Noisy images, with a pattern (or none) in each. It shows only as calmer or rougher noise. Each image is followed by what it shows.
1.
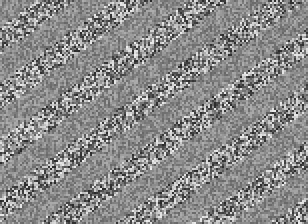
diagonal stripes
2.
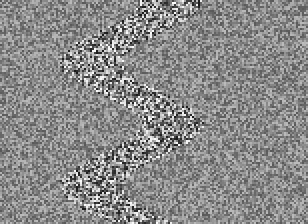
a wavy band
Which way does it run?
top to bottom
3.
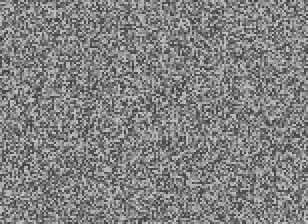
only noise
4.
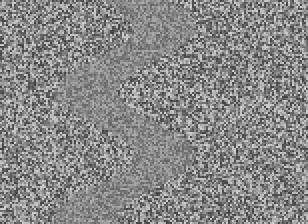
a wavy band
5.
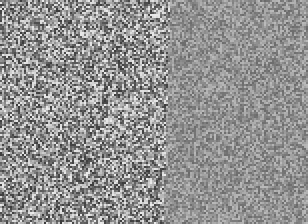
a sharp edge
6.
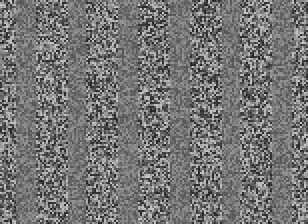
vertical stripes
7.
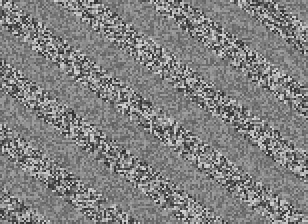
diagonal stripes
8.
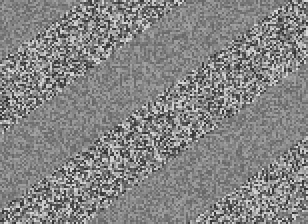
diagonal stripes
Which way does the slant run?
bottom left to top right
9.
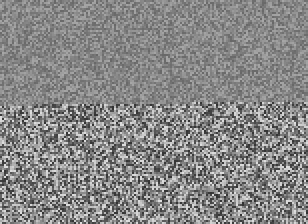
a sharp edge
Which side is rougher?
bottom
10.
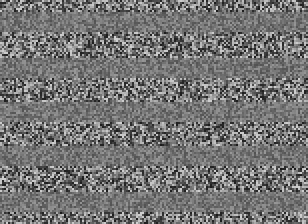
horizontal stripes
